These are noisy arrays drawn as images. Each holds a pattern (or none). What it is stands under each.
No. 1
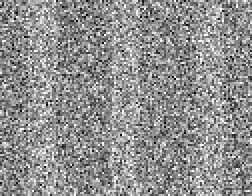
vertical stripes
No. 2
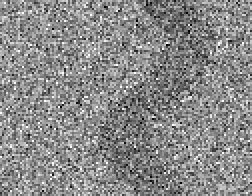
a wavy band
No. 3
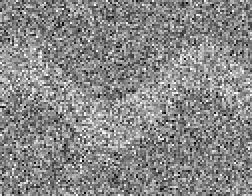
a wavy band
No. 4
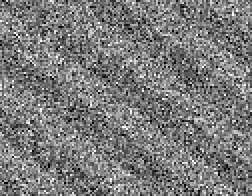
diagonal stripes
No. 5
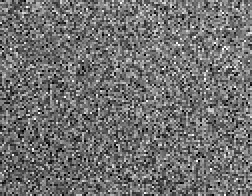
a smooth slope
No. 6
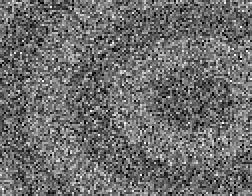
rings round one point
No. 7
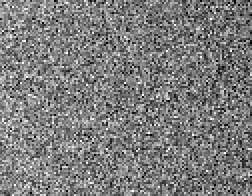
a smooth slope
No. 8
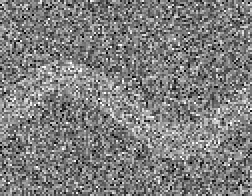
a wavy band
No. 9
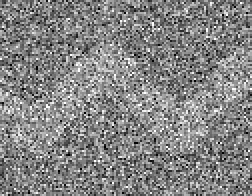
a wavy band
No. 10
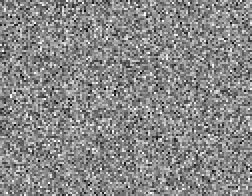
only noise
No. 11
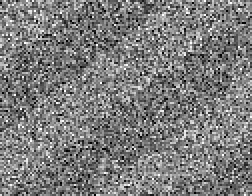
diagonal stripes
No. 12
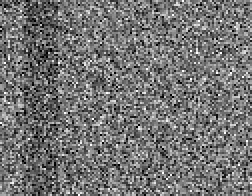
one vertical stripe
